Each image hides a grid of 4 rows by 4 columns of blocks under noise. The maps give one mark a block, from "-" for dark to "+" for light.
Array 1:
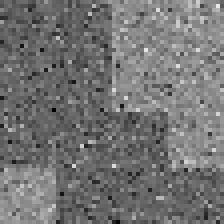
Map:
- - + +
- - + +
- - - +
+ - - -
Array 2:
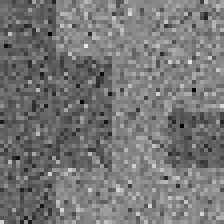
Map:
- + + +
- - + +
- - + -
- + + +
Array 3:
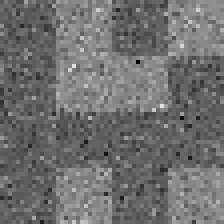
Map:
- + - +
- + + -
- - - -
- + - +
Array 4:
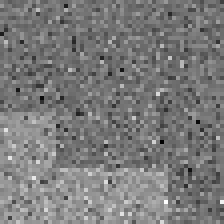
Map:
- - - -
- - - -
+ - - -
+ + + -
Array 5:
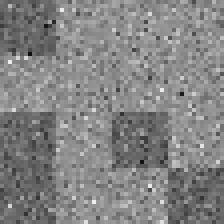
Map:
- + + +
+ + + +
- + - +
- + + -
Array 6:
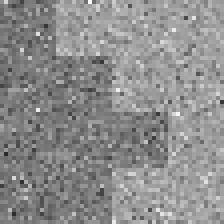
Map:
- + + +
- - + +
- - - +
- - + +
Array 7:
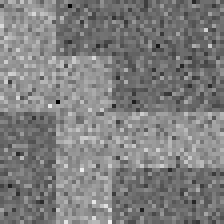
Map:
+ - - -
+ + - -
- + + +
- + - -
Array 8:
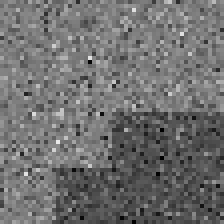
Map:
+ + + +
+ + + +
+ + - -
+ - - -
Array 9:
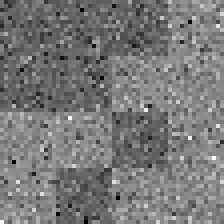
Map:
- - - +
- - + +
+ + - +
+ - + +
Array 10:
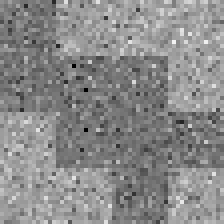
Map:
- + + +
- - - +
+ - - -
+ + - +
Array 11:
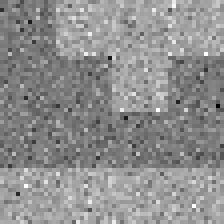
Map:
- + + +
- - + -
- - - -
+ + + +
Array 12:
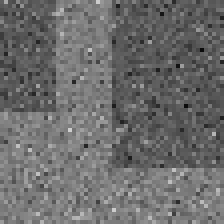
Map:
- + - -
- + - -
+ + - -
+ + + +
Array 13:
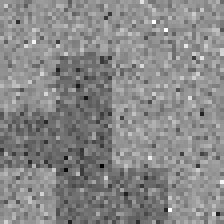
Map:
+ + + +
+ - + +
- - + +
+ - - +
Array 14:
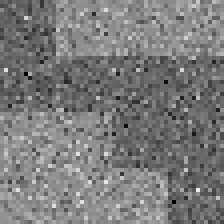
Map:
- + + +
- - - -
+ + - -
+ + + -
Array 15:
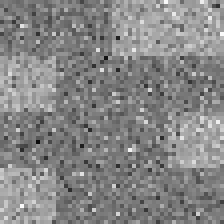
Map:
- - + +
+ - - -
- - - +
+ - - -
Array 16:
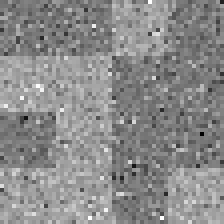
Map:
- - + -
+ + - -
- + - -
+ + - +
